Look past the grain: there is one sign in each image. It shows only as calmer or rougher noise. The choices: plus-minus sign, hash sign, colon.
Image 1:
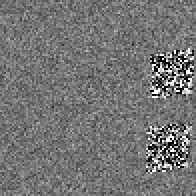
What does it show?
rough colon
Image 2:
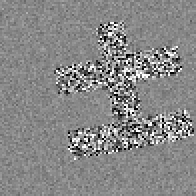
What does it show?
rough plus-minus sign
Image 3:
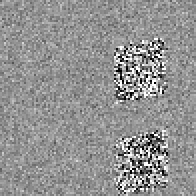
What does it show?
rough colon
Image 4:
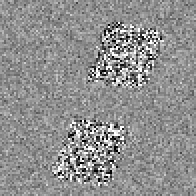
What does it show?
rough colon
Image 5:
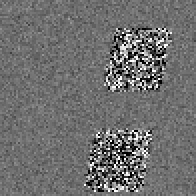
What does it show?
rough colon
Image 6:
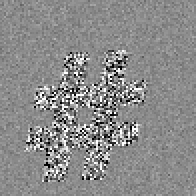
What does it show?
rough hash sign
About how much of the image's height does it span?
two thirds
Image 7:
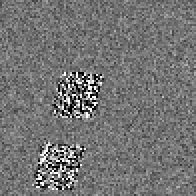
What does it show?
rough colon
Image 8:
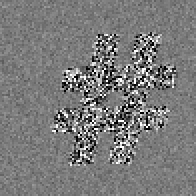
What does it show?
rough hash sign
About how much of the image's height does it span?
two thirds
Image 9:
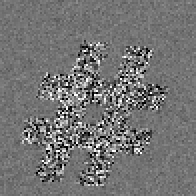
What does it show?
rough hash sign
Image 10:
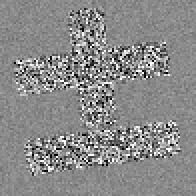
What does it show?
rough plus-minus sign
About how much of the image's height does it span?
nearly all
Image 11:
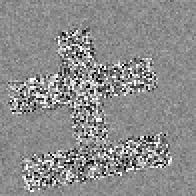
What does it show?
rough plus-minus sign
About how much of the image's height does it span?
nearly all
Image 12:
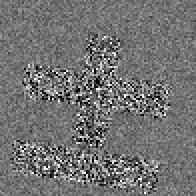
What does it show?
rough plus-minus sign
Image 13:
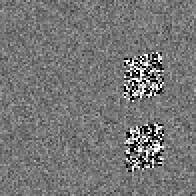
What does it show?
rough colon
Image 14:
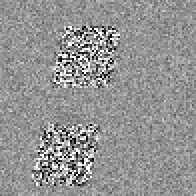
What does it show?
rough colon
